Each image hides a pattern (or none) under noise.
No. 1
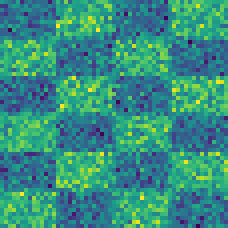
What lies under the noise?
a checkerboard
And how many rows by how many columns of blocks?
6 by 4
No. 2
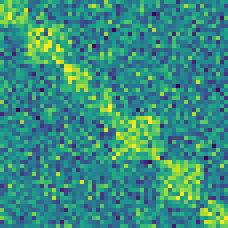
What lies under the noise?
blocks along the diagonal
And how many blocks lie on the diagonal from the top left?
7
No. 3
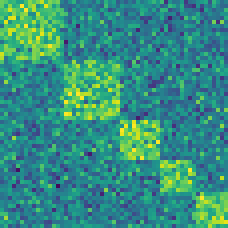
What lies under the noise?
blocks along the diagonal
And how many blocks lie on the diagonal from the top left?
5
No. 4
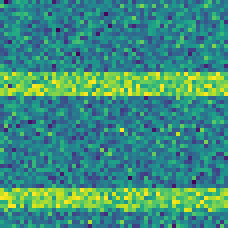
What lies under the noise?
bands of rows
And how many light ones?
2
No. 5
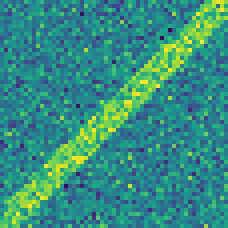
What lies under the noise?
a diagonal band
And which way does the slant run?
bottom left to top right
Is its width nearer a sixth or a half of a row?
a sixth
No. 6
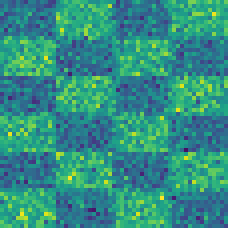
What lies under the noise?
a checkerboard
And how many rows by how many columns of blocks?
6 by 4
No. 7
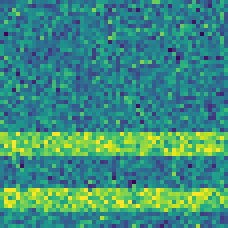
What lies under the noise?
bands of rows
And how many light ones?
2
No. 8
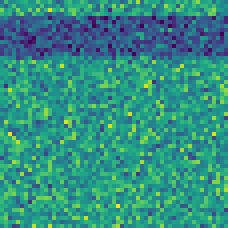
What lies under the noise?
one band of rows
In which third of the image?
top
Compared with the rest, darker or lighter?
darker
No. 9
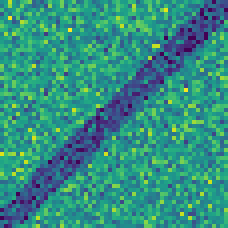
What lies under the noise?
a diagonal band
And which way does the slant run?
bottom left to top right
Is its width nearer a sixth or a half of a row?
a sixth
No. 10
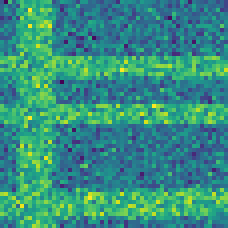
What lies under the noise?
bands of rows crossing bands of columns
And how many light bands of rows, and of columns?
3 and 1
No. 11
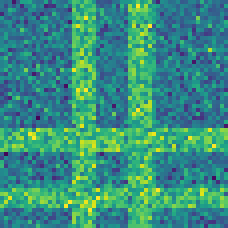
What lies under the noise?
bands of rows crossing bands of columns
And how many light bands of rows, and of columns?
2 and 2
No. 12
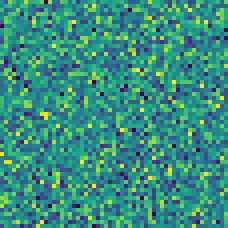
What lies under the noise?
only noise
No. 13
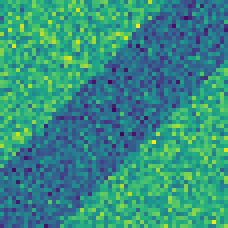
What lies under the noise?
a diagonal band
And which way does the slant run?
bottom left to top right
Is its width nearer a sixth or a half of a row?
a half
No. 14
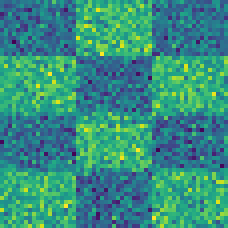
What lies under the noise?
a checkerboard
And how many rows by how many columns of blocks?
4 by 3
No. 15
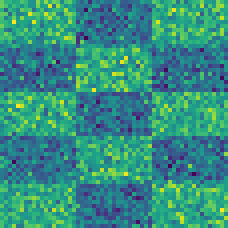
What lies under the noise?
a checkerboard
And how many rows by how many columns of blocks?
5 by 3
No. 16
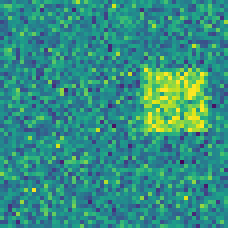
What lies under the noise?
one block
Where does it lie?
middle right
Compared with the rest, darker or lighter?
lighter
